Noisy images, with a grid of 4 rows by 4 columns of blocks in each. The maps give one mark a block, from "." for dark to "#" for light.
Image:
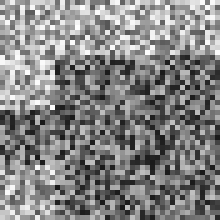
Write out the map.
# # # #
# . . .
. . . .
# . . .
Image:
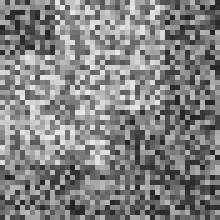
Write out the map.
. # # .
# # # .
# # . .
. . . .
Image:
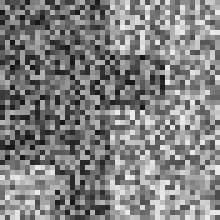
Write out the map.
. . # #
. . . #
. . # #
# . # #
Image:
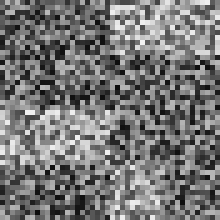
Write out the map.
. . # #
. . . .
# # . .
. . # .
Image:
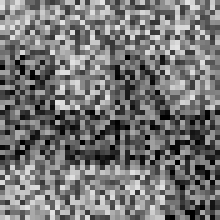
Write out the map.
# # # #
. # . #
. . . .
# # # .
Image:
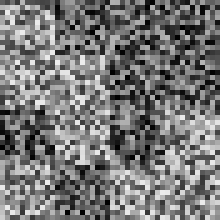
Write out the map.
# . . .
# # . .
. # . #
# . # #
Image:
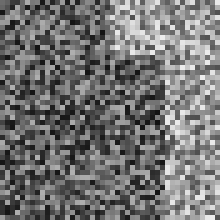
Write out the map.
. . # #
. . . #
. . . #
. . . #
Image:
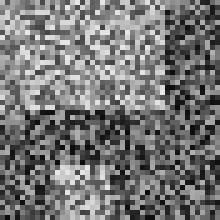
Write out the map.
# # # .
# # # .
. . . .
. # . .
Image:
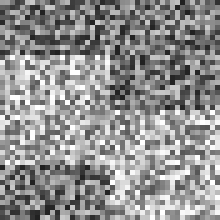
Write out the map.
. . . .
# # . .
# # # #
. . # #
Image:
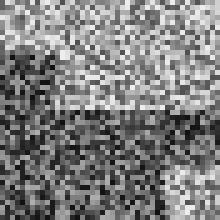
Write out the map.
# # # #
. # # #
. . . .
. . . #
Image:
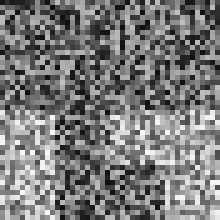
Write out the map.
. . . .
. . . .
# . # #
# . . #
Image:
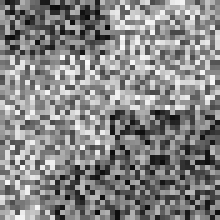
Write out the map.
. . # #
# # # #
# # . .
# . . .
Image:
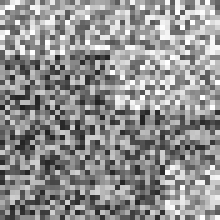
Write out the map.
# # # #
. . # #
. . . .
. . . #
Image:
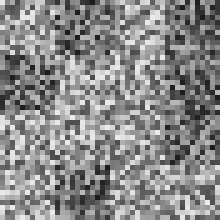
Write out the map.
# . # .
. # # .
# # # .
# . # #
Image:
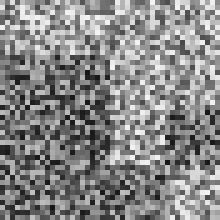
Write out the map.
# # # #
. . # #
. . # .
. . . #
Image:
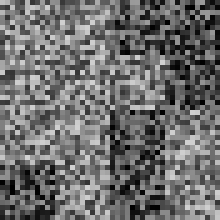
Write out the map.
# # . .
# # # .
# # . #
. # . #
